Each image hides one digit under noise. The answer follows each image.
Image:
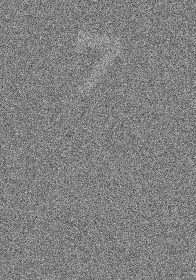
light 7, top middle
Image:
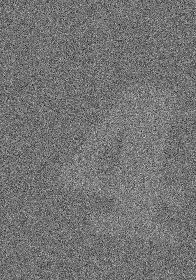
light 4
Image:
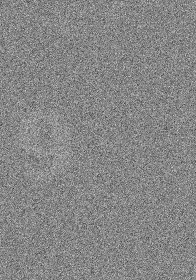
light 9, middle left
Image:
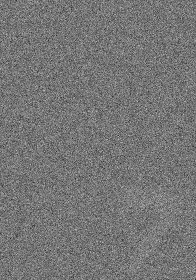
light 7, bottom right
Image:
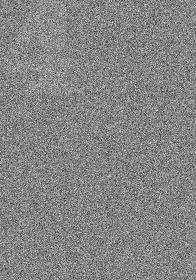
light 4, top left
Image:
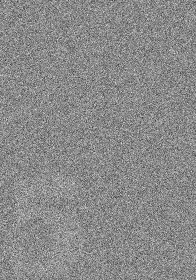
light 5, bottom left
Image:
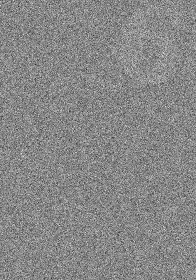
light 6, top right
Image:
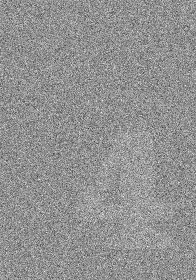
light 4
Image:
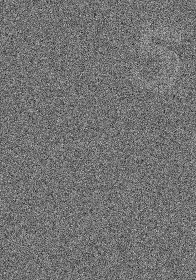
light 5, top right
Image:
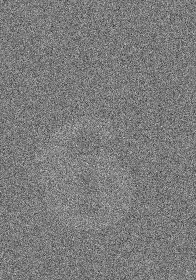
light 6
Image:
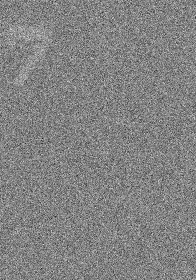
light 7, top left
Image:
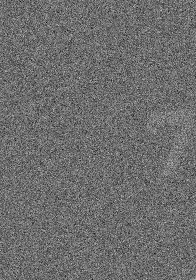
light 7, middle right
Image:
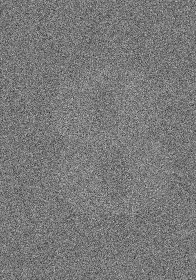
light 8
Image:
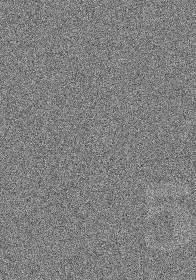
light 5, bottom right
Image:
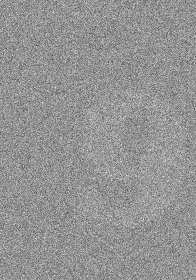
light 9
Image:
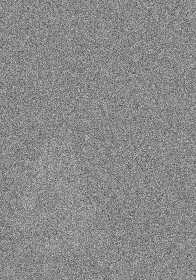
light 4
